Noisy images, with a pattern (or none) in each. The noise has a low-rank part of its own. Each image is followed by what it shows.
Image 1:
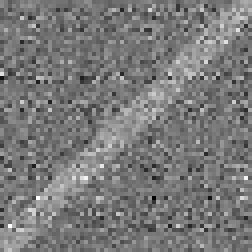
a diagonal band
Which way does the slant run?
bottom left to top right
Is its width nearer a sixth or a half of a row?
a sixth
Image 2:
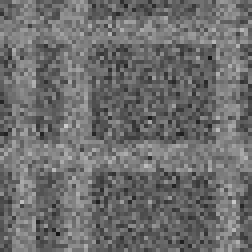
bands of rows crossing bands of columns
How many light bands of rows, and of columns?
2 and 3
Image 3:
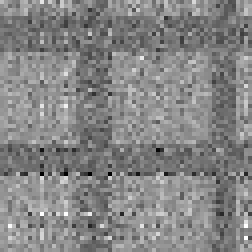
bands of rows crossing bands of columns
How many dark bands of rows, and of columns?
2 and 2
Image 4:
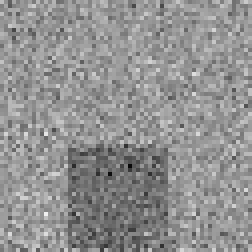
one block
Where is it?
bottom middle
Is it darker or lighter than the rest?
darker
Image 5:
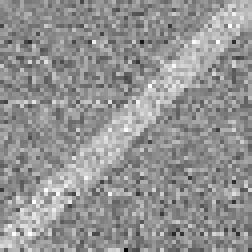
a diagonal band
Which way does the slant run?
bottom left to top right
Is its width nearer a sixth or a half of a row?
a sixth
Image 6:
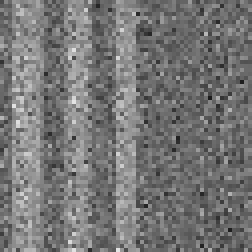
bands of columns
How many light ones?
3
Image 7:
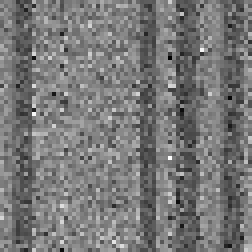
bands of columns
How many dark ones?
4
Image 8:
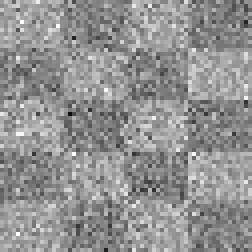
a checkerboard
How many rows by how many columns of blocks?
5 by 4
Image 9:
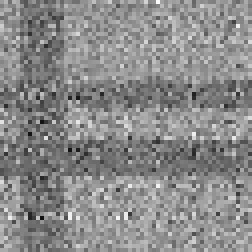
bands of rows crossing bands of columns
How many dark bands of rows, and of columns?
2 and 1
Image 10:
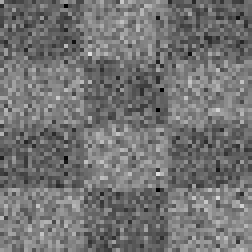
a checkerboard
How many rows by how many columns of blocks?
4 by 3
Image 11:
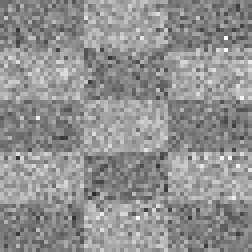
a checkerboard
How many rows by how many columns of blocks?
5 by 3
